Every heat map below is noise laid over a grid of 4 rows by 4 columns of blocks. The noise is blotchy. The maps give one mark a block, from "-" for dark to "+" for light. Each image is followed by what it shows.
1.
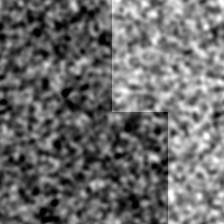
- - + +
- - + +
- - - +
- - - +
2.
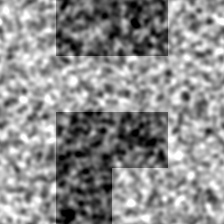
+ - - +
+ + + +
+ - - +
+ - + +
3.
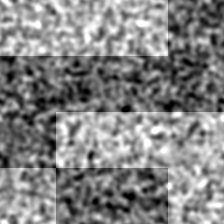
+ + + -
- - - -
- + + +
+ - - +
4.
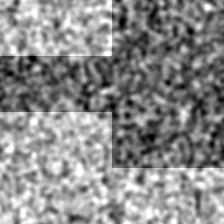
+ + - -
- - - -
+ + - -
+ + + +
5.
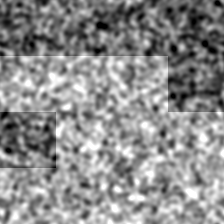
- - - -
+ + + -
- + + +
+ + + +
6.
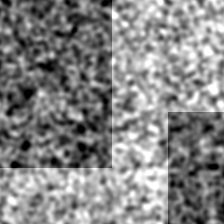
- - + +
- - + +
- - + -
+ + + -
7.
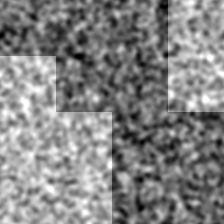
- - - +
+ - - +
+ + - -
+ + - -
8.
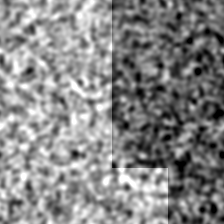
+ + - -
+ + - -
+ + - -
+ + + -
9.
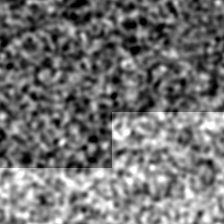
- - - -
- - - -
- - + +
+ + + +
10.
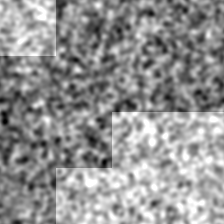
+ - - -
- - - -
- - + +
- + + +
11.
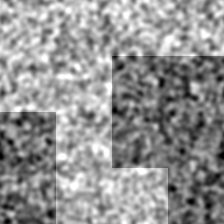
+ + + +
+ + - -
- + - -
- + + -
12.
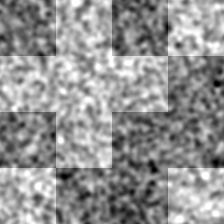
- + - +
+ + + -
- + - -
+ - - +
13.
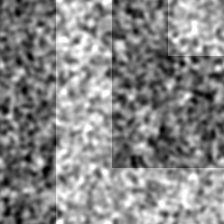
- + - +
- + - -
- + - -
- + + +
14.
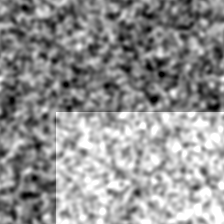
- - - -
- - - -
- + + +
- + + +
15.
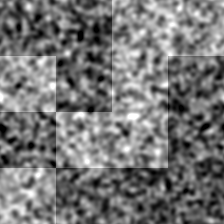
- - + +
+ - + -
- + + -
+ - - -
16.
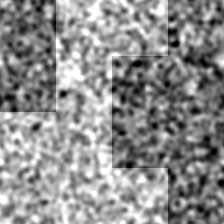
- + + -
- + - -
+ + - -
+ + + -
